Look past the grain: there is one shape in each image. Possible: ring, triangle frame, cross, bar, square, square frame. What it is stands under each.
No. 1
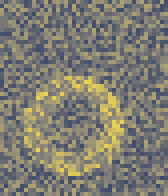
light ring
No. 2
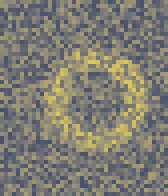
light ring
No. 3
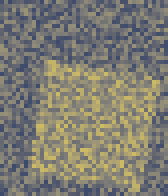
light square
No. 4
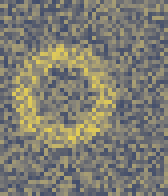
light ring
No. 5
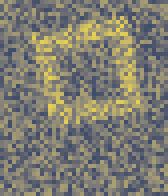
light square frame
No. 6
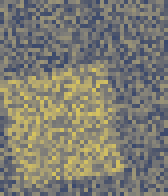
light square
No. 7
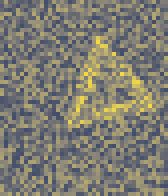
light triangle frame
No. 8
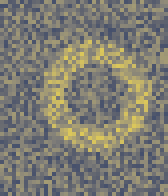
light ring
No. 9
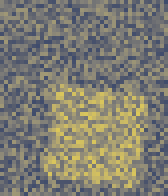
light square
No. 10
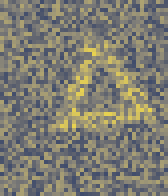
light triangle frame
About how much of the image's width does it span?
two thirds
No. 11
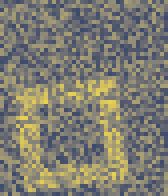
light square frame
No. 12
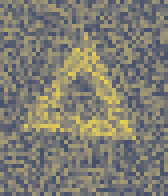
light triangle frame
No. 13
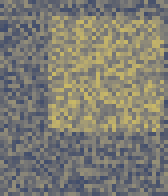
light square
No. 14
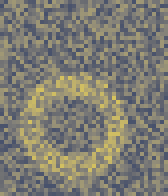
light ring
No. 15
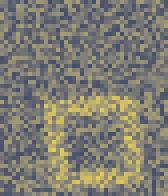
light square frame
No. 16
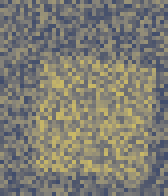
light square
